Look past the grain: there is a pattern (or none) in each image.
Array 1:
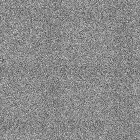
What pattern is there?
bands of rows crossing bands of columns
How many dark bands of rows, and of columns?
3 and 2
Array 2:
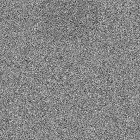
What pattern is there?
one block
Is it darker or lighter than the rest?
darker
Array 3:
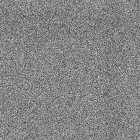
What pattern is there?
bands of rows crossing bands of columns
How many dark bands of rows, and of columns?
1 and 1
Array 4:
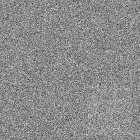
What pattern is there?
one block
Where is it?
bottom right
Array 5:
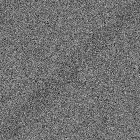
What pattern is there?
a diagonal band
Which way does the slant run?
bottom left to top right
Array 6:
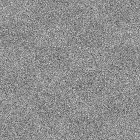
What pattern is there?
a checkerboard
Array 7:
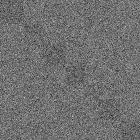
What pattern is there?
blocks along the diagonal
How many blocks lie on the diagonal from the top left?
7
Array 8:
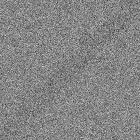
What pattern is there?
a diagonal band
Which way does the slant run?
bottom left to top right
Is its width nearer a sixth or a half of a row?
a sixth
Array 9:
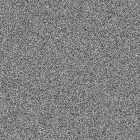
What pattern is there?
only noise
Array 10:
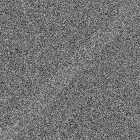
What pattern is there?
a diagonal band
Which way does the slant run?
bottom left to top right
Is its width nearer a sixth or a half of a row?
a sixth
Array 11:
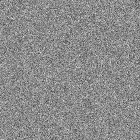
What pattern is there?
only noise
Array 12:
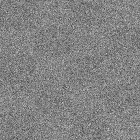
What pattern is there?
a checkerboard
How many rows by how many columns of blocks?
5 by 4
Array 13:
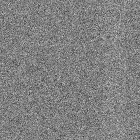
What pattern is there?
one band of columns
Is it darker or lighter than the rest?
lighter
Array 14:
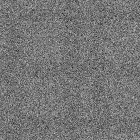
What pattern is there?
bands of rows crossing bands of columns
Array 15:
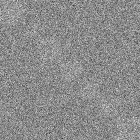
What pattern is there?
blocks along the diagonal
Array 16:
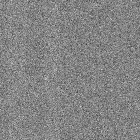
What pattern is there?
bands of columns
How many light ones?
2
